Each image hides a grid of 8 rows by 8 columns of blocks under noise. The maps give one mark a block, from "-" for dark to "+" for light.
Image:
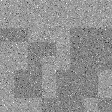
++++++++
++++++++
--+++---
++--+---
++-++---
+--+---+
+--+---+
+++---+-
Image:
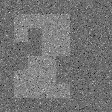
--------
-++++---
-+-++---
---++---
--++----
-+++----
-++++---
--------
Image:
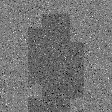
++++++++
+++--+++
++---+++
++----++
++----++
++----++
+++---++
++---+++
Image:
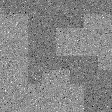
--------
++----++
++--++++
++--++++
++-----+
++-++---
++++++--
++++++--
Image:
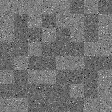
+++++-+-
+-+-++-+
+--+-+-+
--+---++
-+--++--
+-++---+
-----+-+
++----++
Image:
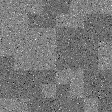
+++--+++
++--++--
++++----
++++---+
-+++---+
----++--
---+-+--
++----+-
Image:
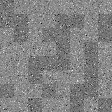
-+++++++
--++--+-
+-+--++-
++++-+-+
++---+-+
++-+++-+
-++-+--+
++-++-+-
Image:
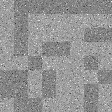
+-------
+-++++++
+-++++--
+-+--+++
++-+++-+
--+-+++-
--+-++-+
+--+++-+
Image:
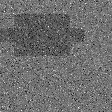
++++++++
+----+++
------++
+----+++
++++++++
++++++++
++++++++
++++++++
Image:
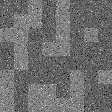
--+-+---
-++-+---
++--+-+-
-+-++---
-+------
+----+-+
+-++-+--
+-++++--
